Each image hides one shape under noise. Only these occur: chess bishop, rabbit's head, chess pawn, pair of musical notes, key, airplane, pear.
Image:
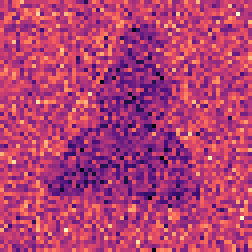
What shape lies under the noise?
chess pawn
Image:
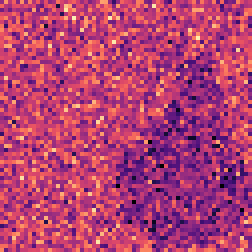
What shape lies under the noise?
pear
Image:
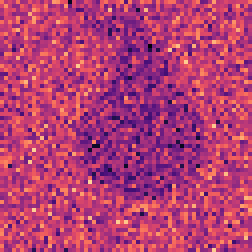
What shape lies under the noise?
pear
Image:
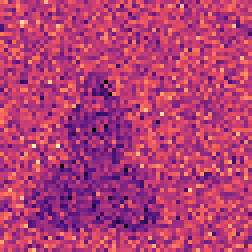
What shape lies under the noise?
chess pawn
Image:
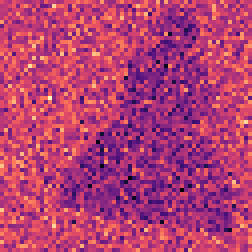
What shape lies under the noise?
chess pawn
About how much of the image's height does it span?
nearly all
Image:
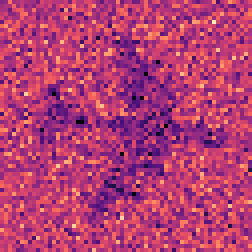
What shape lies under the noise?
airplane
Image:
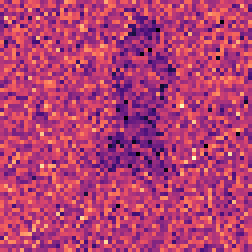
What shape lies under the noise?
chess bishop
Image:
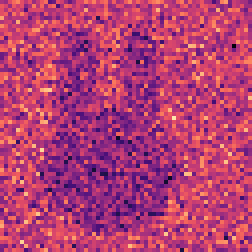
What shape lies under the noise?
rabbit's head
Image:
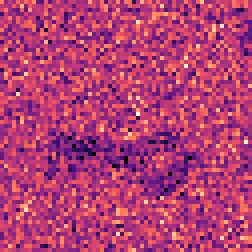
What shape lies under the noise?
key
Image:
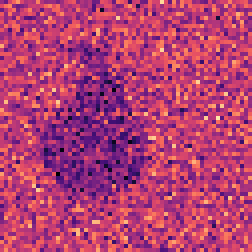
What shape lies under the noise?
pear
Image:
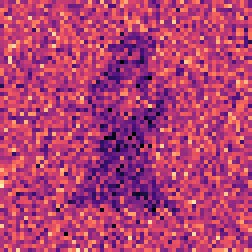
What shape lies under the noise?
chess bishop
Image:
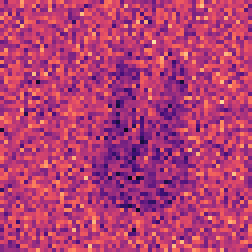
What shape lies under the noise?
rabbit's head
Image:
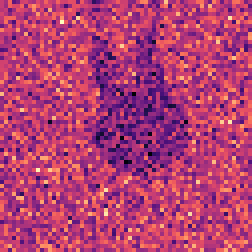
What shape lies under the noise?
rabbit's head
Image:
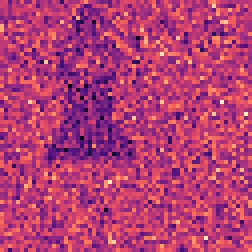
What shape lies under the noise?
chess bishop
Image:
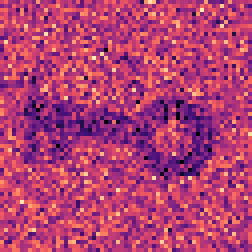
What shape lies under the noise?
key
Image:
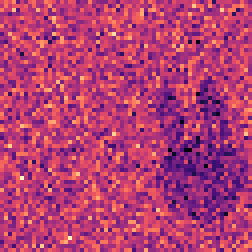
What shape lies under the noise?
rabbit's head
